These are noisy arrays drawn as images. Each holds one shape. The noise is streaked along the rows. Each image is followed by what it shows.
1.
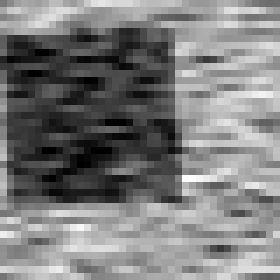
square
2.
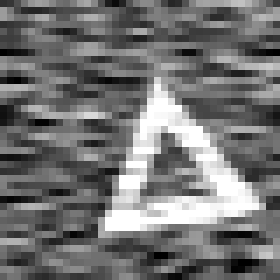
triangle frame
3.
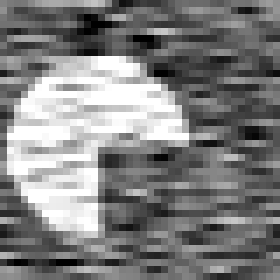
disc with a wedge cut out
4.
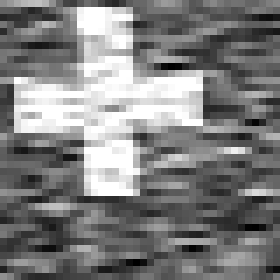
cross
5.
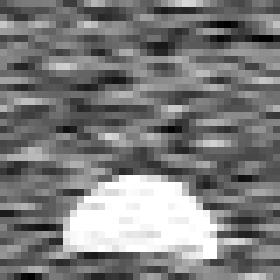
half disc
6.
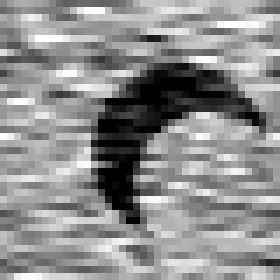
crescent
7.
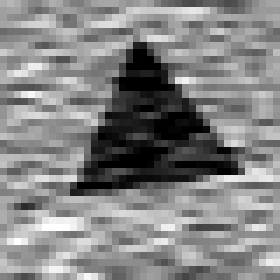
triangle
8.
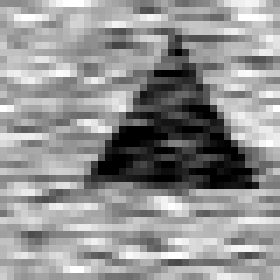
triangle
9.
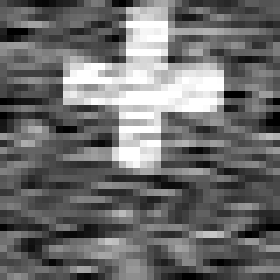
cross
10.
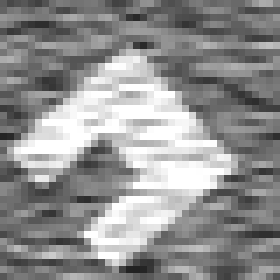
square with a notch
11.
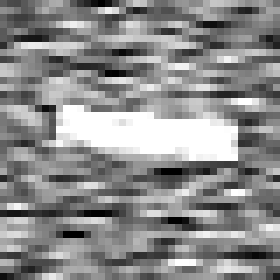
bar
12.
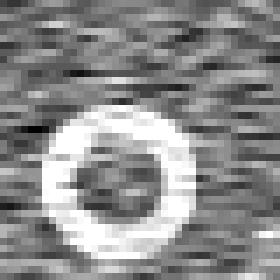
ring
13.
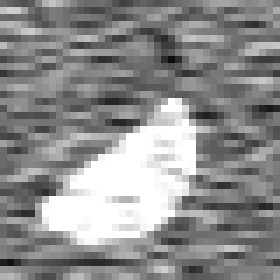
half disc
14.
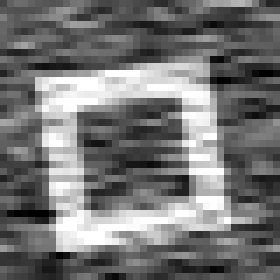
square frame
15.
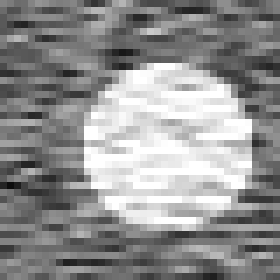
disc
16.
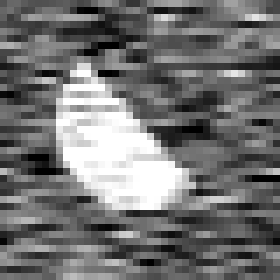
half disc
